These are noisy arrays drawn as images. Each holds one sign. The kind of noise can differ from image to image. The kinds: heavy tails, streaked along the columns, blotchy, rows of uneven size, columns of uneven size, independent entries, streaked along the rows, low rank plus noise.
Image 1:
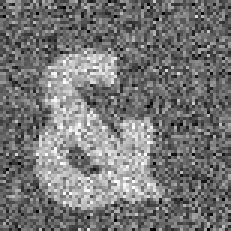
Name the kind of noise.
low rank plus noise
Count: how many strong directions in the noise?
five to eight
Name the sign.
ampersand
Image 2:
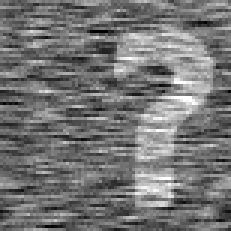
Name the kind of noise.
streaked along the rows
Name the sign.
question mark
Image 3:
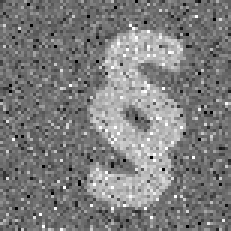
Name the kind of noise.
heavy tails
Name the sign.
section sign
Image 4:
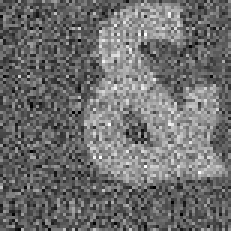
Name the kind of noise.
low rank plus noise
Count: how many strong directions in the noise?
five to eight
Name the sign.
ampersand
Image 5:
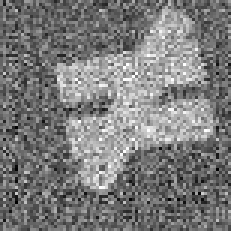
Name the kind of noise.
low rank plus noise
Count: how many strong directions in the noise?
three or four
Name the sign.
not-equal sign
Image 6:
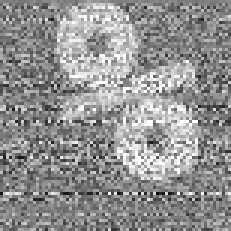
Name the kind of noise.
rows of uneven size
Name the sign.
percent sign
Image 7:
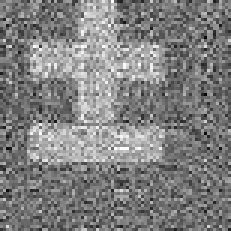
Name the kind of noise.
low rank plus noise
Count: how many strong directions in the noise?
three or four
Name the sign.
plus-minus sign
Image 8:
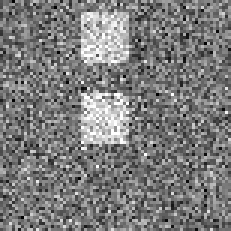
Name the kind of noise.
independent entries
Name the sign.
colon
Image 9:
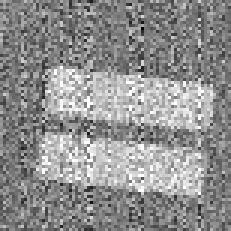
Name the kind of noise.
columns of uneven size
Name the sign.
equals sign
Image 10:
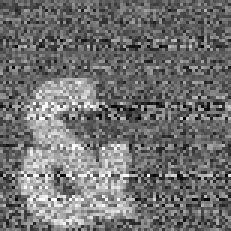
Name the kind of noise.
rows of uneven size
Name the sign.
ampersand
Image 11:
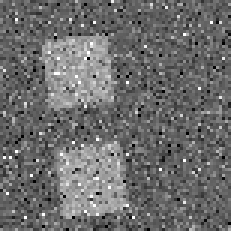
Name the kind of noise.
heavy tails
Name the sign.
colon
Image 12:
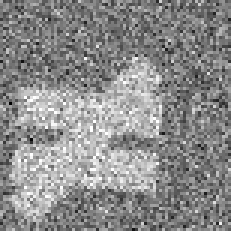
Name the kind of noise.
independent entries
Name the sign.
not-equal sign
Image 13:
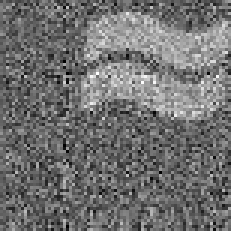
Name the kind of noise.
low rank plus noise
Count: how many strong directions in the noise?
five to eight
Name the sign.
approximately sign
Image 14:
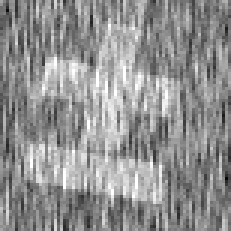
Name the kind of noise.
streaked along the columns
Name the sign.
plus-minus sign
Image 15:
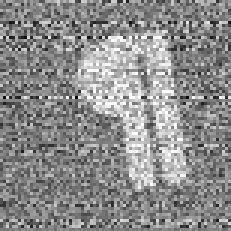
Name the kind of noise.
rows of uneven size
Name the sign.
pilcrow
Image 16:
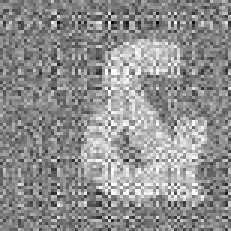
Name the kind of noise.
low rank plus noise
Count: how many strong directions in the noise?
one
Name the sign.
ampersand
